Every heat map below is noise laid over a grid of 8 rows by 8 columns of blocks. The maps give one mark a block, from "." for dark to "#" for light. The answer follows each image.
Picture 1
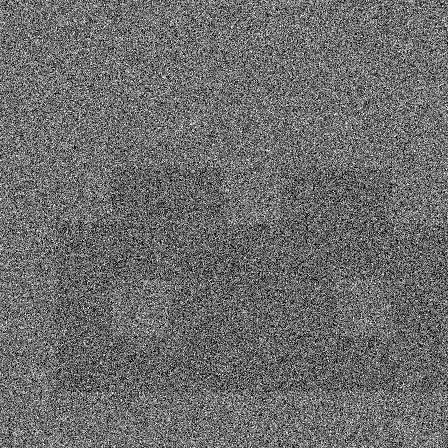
# # # # # # # #
# # # # # # # #
# # # # # # # #
# # . . # . . #
# . . . . . . .
# . # . . . # .
# . . . . . . .
# # # # # # # #
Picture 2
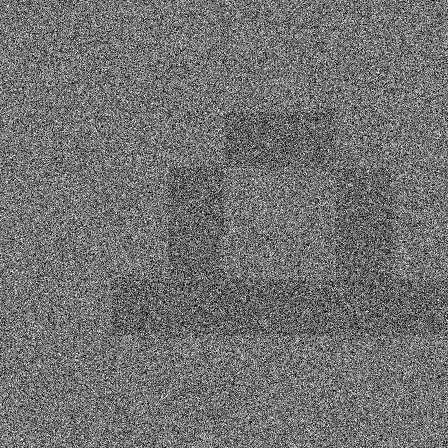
# # # # # # # #
# # # # # # # #
# # # # . . # #
# # # . # # . #
# # # . # # . #
# # . . . . . .
# # # # # # # #
# # # # # # # #
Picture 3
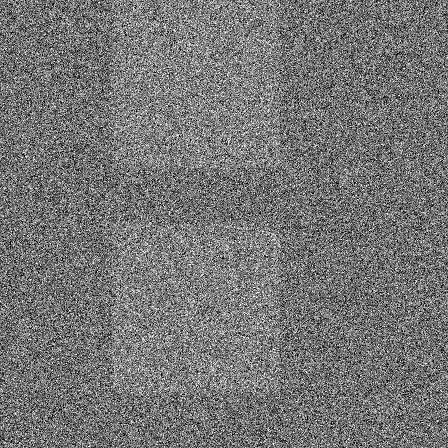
. . # # # . . .
. . # # # . . .
. . # # # . . .
. . . . . . . .
. . # # # . . .
. . # # # . . .
. . # # # . . .
. . . . . . . .
